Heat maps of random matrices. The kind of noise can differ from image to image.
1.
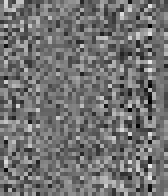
columns of uneven size
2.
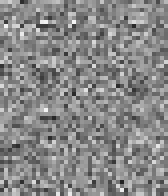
low rank plus noise
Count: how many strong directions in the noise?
five to eight
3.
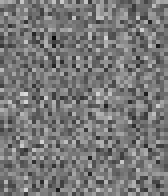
low rank plus noise
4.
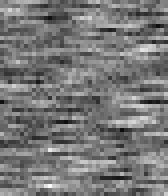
streaked along the rows
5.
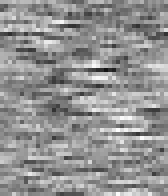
streaked along the rows
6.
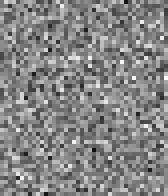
independent entries
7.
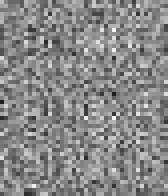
low rank plus noise
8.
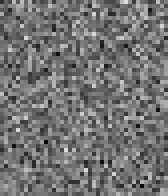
independent entries
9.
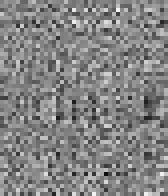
low rank plus noise
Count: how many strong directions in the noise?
two
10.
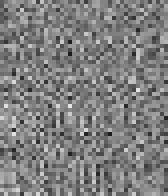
low rank plus noise
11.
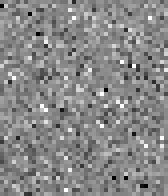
heavy tails
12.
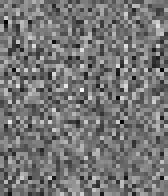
low rank plus noise
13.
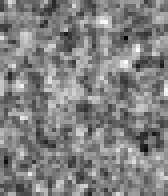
blotchy
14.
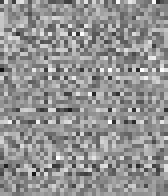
rows of uneven size
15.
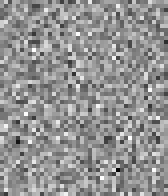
low rank plus noise
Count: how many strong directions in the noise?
three or four
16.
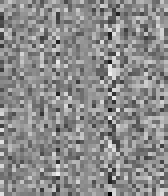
columns of uneven size
